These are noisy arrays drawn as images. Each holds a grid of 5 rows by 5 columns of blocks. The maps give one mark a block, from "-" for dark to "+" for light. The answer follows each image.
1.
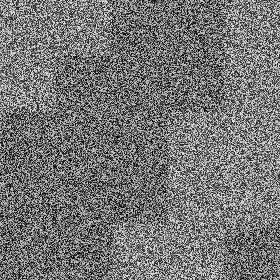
+ + - - +
+ - - - +
- - - + +
- - - + +
- - + + -
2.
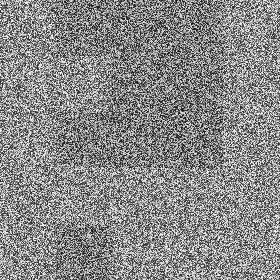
+ - - - +
+ + - - +
+ - - - +
+ + + + +
+ - + + +
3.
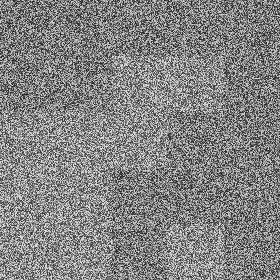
- - - - -
- - + + -
+ + + - -
+ + - - -
+ + - + -
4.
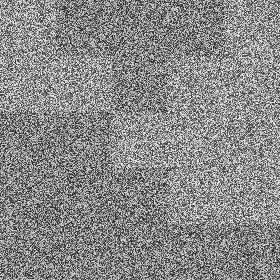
+ - - - +
+ + - + +
- - + + +
- - - + +
- - - - -
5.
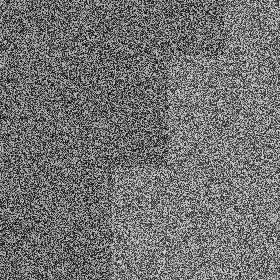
- - - - +
- - - + +
- - - + +
- - + + +
- - + + +
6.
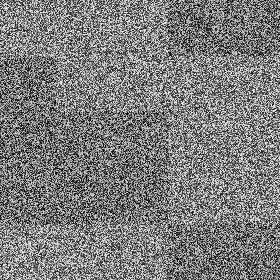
+ + + - -
- + + + +
- - - + +
- - - + +
+ + + - -
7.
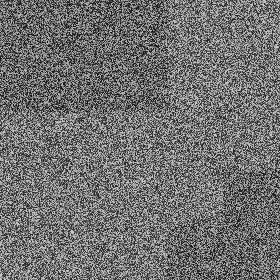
- - - + +
- - - + +
+ + + + +
+ + + + -
+ + + - -
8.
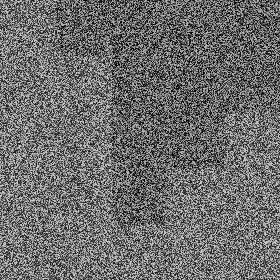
+ - - - -
+ + - - -
+ + - - +
+ + - + +
+ + + + +
